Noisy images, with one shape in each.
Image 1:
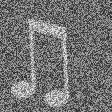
pair of musical notes
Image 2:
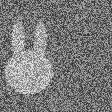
rabbit's head
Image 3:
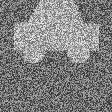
car
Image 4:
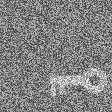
key
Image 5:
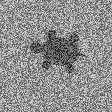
turtle
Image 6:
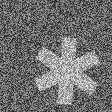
asterisk
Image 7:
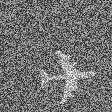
airplane
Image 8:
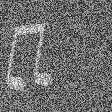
pair of musical notes
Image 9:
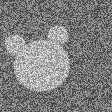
bear's head
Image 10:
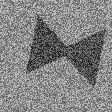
bow tie
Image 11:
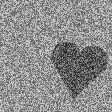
heart
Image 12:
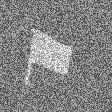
flag
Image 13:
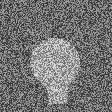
light bulb
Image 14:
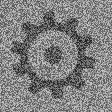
gear
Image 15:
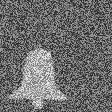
bell
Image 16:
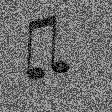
pair of musical notes
